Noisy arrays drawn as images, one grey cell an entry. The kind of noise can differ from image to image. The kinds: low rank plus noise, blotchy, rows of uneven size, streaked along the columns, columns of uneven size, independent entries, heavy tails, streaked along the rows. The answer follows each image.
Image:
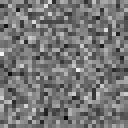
independent entries
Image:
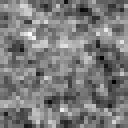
blotchy
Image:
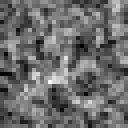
blotchy
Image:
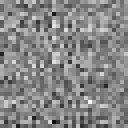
low rank plus noise
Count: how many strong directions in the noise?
two
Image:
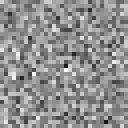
independent entries
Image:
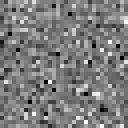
heavy tails
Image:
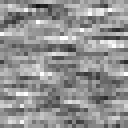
streaked along the rows
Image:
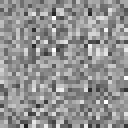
low rank plus noise
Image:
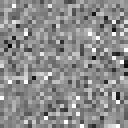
heavy tails
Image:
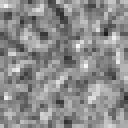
blotchy
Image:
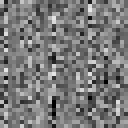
columns of uneven size
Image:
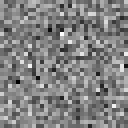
independent entries
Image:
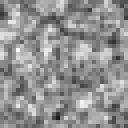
blotchy
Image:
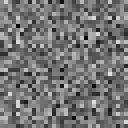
low rank plus noise
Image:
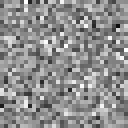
independent entries
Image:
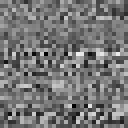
rows of uneven size
